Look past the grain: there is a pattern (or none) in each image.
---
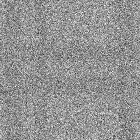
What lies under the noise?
bands of rows crossing bands of columns
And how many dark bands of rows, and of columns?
2 and 3
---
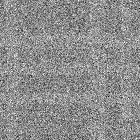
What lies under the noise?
bands of rows crossing bands of columns
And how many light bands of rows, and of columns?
3 and 3
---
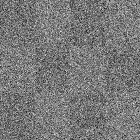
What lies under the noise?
a checkerboard
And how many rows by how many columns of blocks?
3 by 4
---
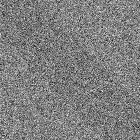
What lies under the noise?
a diagonal band
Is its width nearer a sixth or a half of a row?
a half
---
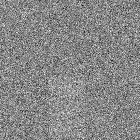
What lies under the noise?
one block
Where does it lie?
bottom middle
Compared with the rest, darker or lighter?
lighter
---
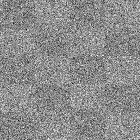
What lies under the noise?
a checkerboard
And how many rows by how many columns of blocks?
5 by 4
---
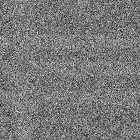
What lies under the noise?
bands of rows crossing bands of columns
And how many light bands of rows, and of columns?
3 and 1
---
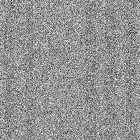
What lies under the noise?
bands of columns
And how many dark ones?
5
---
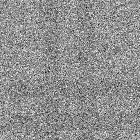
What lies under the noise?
bands of rows crossing bands of columns
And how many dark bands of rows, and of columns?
2 and 2
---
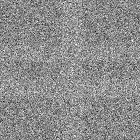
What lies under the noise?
bands of rows crossing bands of columns
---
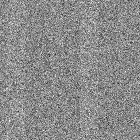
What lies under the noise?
bands of columns
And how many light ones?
2
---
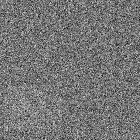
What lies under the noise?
one block
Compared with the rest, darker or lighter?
lighter
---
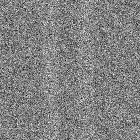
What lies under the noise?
bands of columns
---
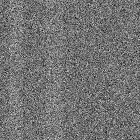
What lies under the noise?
bands of columns
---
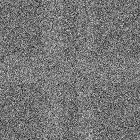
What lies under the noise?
bands of rows crossing bands of columns
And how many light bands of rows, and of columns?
1 and 2
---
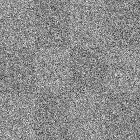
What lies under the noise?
a checkerboard
